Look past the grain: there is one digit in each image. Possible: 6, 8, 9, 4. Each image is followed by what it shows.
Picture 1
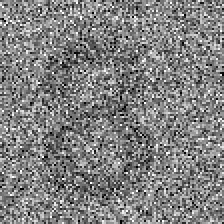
dark 8
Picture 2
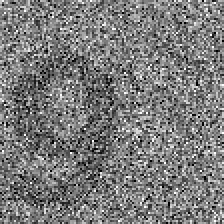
dark 9
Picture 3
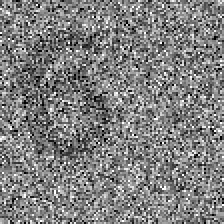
dark 6
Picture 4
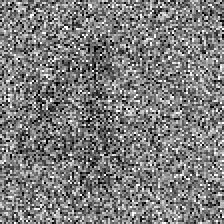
dark 4
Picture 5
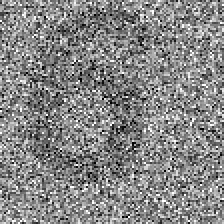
dark 6
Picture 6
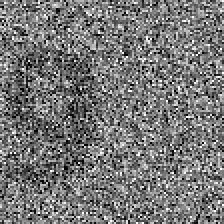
dark 9
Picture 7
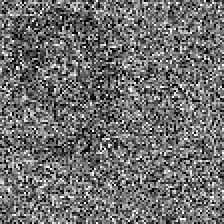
dark 9
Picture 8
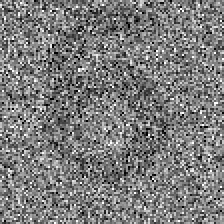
dark 6
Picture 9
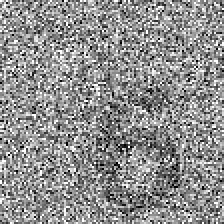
dark 6
